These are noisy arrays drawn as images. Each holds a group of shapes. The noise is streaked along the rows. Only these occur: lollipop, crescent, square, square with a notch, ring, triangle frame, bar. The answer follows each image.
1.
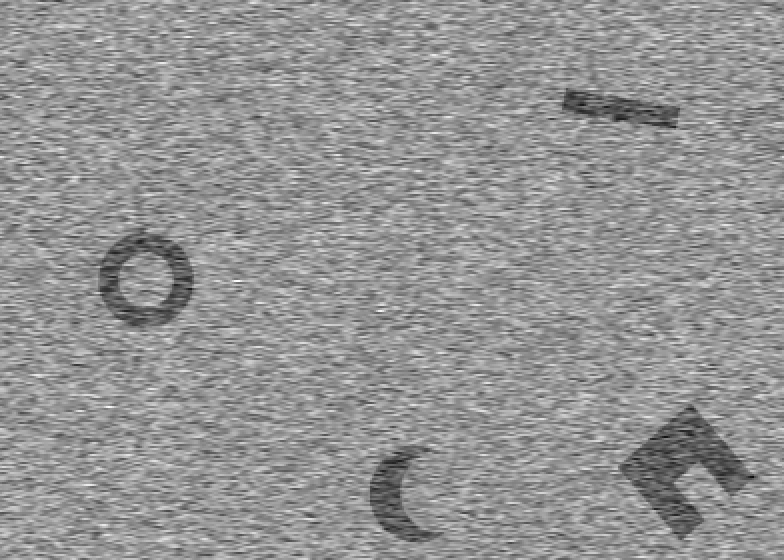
top right: bar; middle left: ring; bottom middle: crescent; bottom right: square with a notch
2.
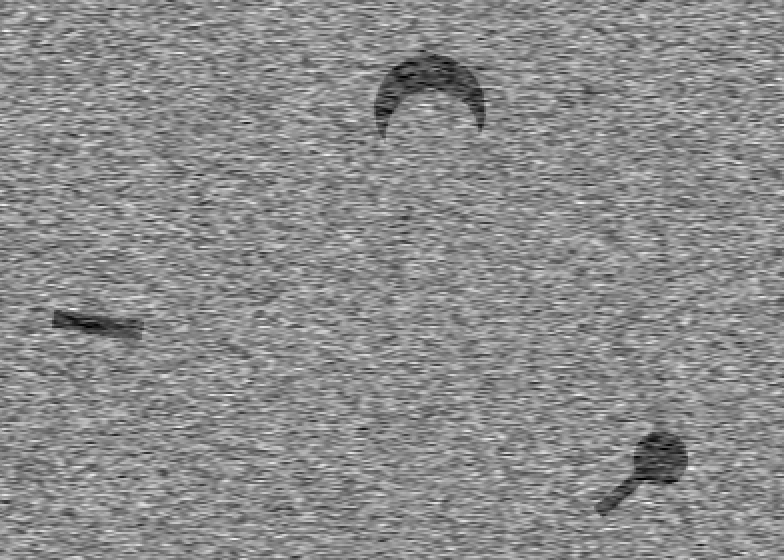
top middle: crescent; middle left: bar; bottom right: lollipop
